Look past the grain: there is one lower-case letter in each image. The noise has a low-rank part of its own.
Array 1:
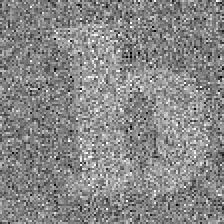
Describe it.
light b
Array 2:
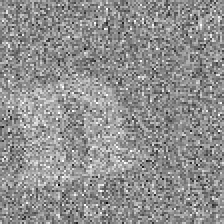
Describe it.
light n
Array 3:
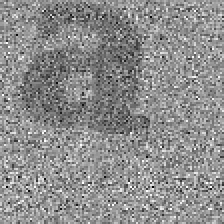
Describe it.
dark a
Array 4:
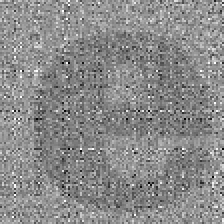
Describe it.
dark e
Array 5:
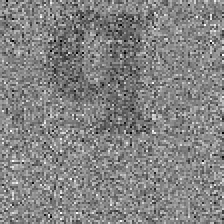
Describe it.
dark q
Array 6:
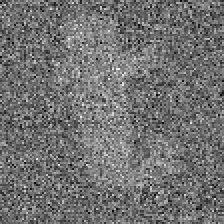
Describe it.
light t
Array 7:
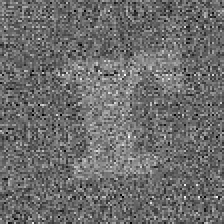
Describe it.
light r
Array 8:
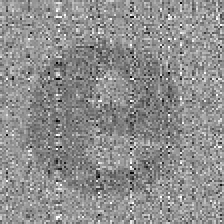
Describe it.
dark e
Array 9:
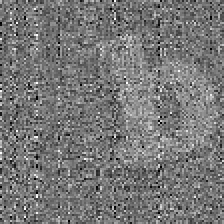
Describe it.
light b
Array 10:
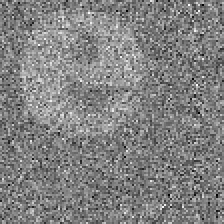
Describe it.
light e
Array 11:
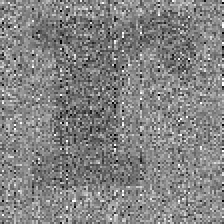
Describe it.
dark r
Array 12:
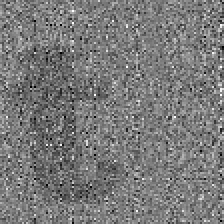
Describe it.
dark t
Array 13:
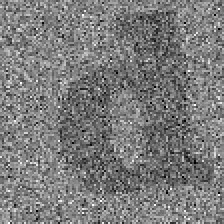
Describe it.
dark d
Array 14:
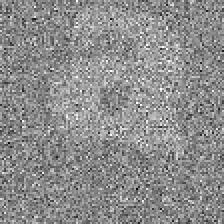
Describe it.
light a
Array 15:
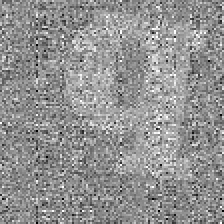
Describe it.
light q
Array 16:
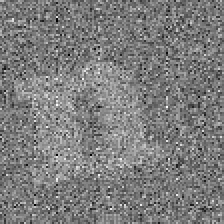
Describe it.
light n
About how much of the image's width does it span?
two thirds
